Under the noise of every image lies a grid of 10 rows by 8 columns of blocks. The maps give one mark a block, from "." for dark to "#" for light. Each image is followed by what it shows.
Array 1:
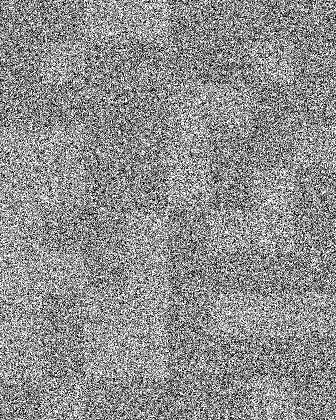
. . # # . . . .
. # . . . . # .
. . . . # # . .
# # . . # . . #
# # . . # . # .
# . . # . # # .
# # . # . . . .
# . # # . # # #
# . # # . . . .
. # . . . . # .
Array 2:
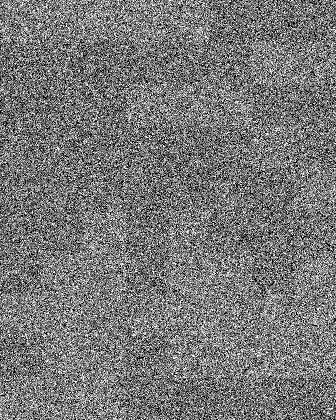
# # # # # . . .
. . . . . . # #
. . . # # # . .
. . . . . . # .
. . . . . . . #
. . # . # . . .
. # # . # # . #
# # # # # # # #
. # # . # # # #
# # # . . . . .
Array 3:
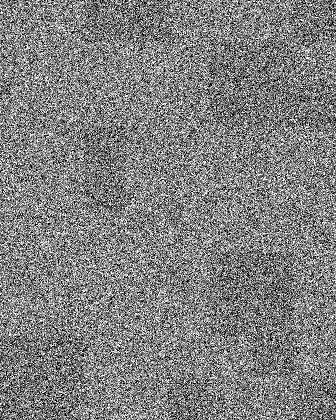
# # . . # # # .
# # # # # . . #
# # # # # . . .
# # . # # # # #
# # . # # # # #
# # # # # # # #
# # # # # . . #
# # # # # . . #
. . # # # # . #
. . # # . # # .
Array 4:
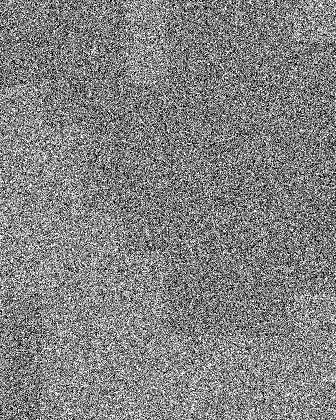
. . . # . . . #
. . . # . . . .
# . . . . . . .
# # . . . . . .
# # . . . . . .
# # # . . . . .
# # # # . . . .
. # # # . . . #
. # # # # # # #
. # # # # # # #
